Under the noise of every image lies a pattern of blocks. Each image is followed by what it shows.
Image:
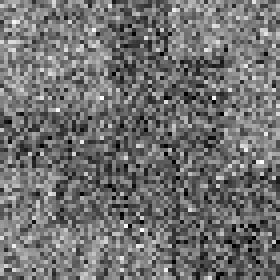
mirrored about the diagonal from the top left
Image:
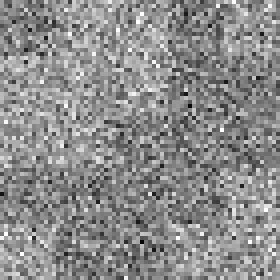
mirrored about the diagonal from the top left
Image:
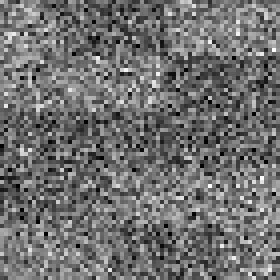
the same after a half turn
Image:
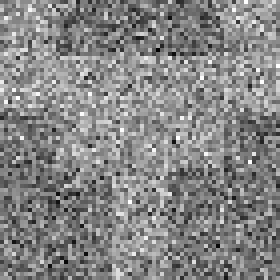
left and right mirror each other
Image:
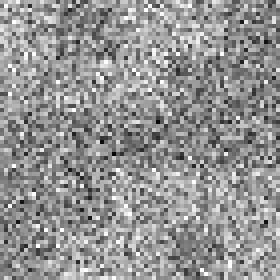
the same after a half turn
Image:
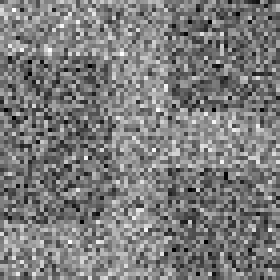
top and bottom mirror each other
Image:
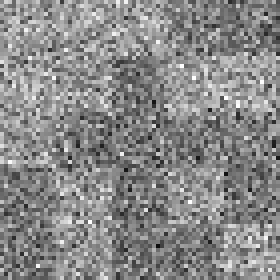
mirrored about the diagonal from the top left
